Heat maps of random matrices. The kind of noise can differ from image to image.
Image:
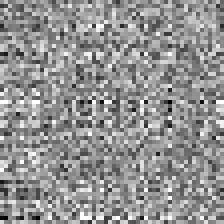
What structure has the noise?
low rank plus noise
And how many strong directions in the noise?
one
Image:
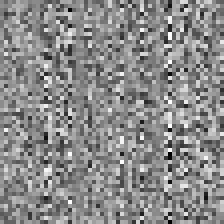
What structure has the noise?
columns of uneven size
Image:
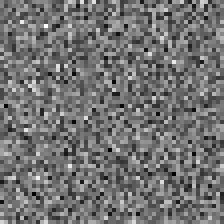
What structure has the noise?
independent entries
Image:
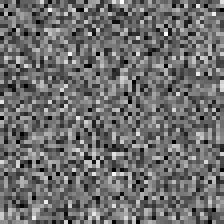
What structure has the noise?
low rank plus noise
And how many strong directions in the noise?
five to eight
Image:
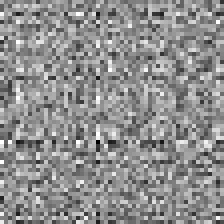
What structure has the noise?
low rank plus noise
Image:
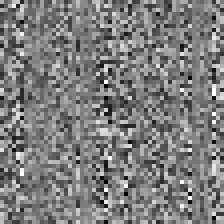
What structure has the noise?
columns of uneven size
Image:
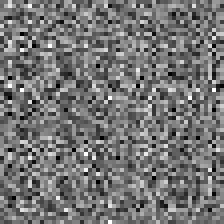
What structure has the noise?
low rank plus noise
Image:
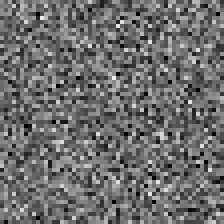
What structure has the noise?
independent entries
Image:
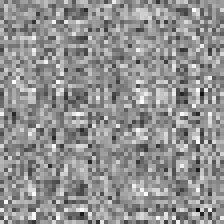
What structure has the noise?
low rank plus noise
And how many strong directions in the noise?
one
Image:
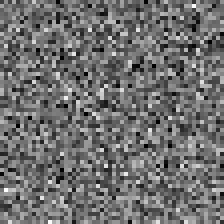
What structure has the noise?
independent entries
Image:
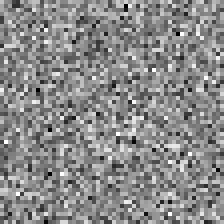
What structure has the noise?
independent entries
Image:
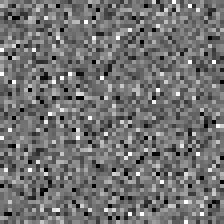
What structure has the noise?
heavy tails
